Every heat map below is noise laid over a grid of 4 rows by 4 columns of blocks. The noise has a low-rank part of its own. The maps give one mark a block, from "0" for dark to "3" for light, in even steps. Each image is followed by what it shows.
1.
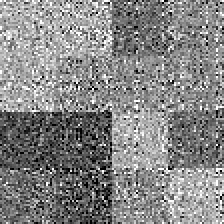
3312
3222
0031
1023
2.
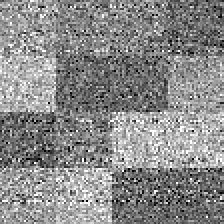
2110
3002
0133
2300
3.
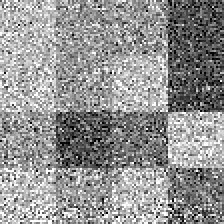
3220
3230
2013
3231
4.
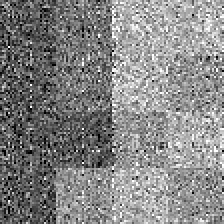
0133
0132
0023
0232
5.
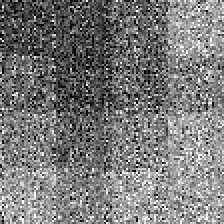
0013
1012
2123
3233
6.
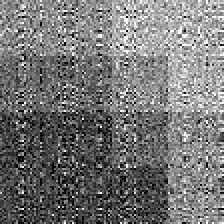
2233
1123
0012
0002
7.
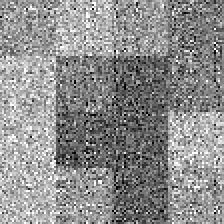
2321
3101
3003
3202
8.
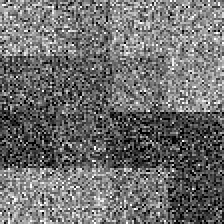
3233
1123
0100
3320
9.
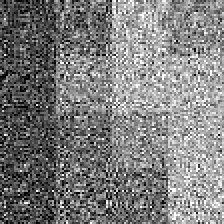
0132
0233
0123
0113
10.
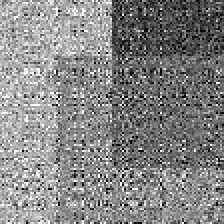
3300
3211
3211
3222
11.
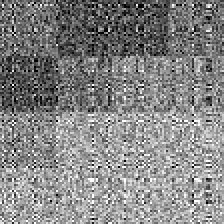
1001
0122
2333
3333
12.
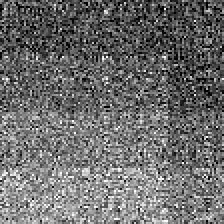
0000
1110
2221
3332
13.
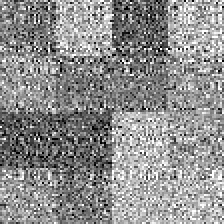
1303
2112
0032
2133
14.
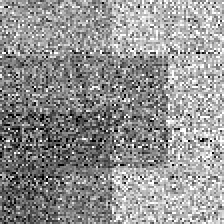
2233
1113
0013
0133
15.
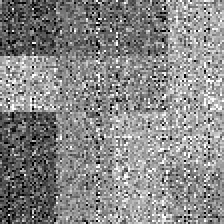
0113
3223
0233
0232
